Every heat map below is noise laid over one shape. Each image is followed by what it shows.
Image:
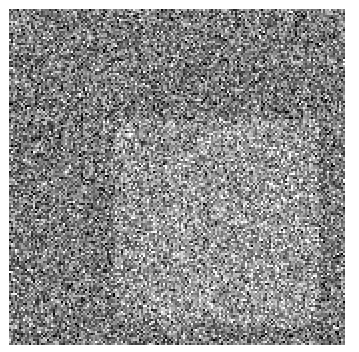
square
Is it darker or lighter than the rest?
lighter
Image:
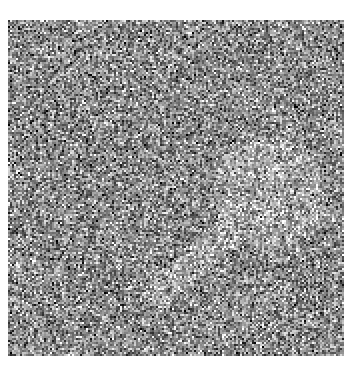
lollipop
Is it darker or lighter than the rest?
lighter
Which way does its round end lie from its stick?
up and right
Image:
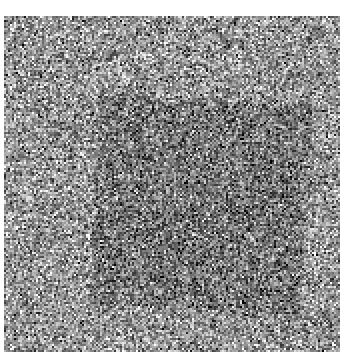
square
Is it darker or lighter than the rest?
darker
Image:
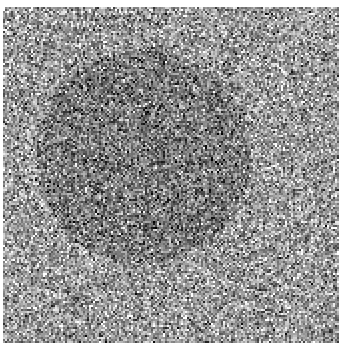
disc
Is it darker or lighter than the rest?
darker
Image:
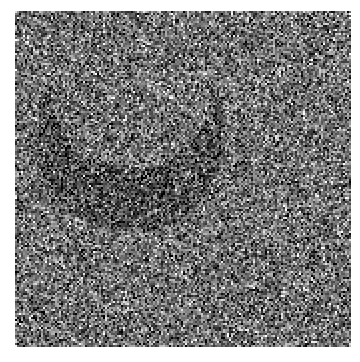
crescent
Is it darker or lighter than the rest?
darker
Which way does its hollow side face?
up
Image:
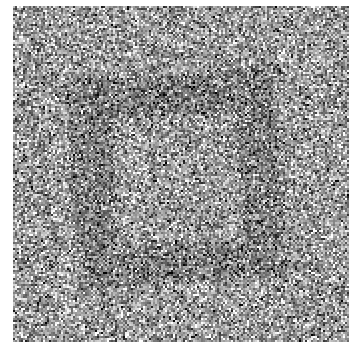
square frame
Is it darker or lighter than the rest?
darker
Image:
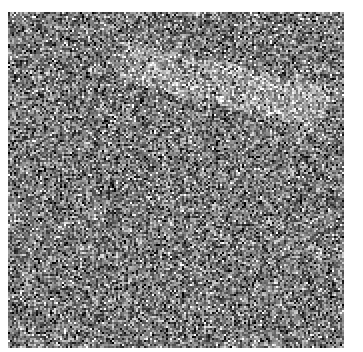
bar
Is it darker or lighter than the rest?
lighter
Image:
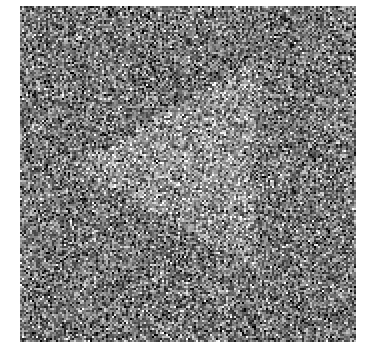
triangle
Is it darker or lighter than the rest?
lighter
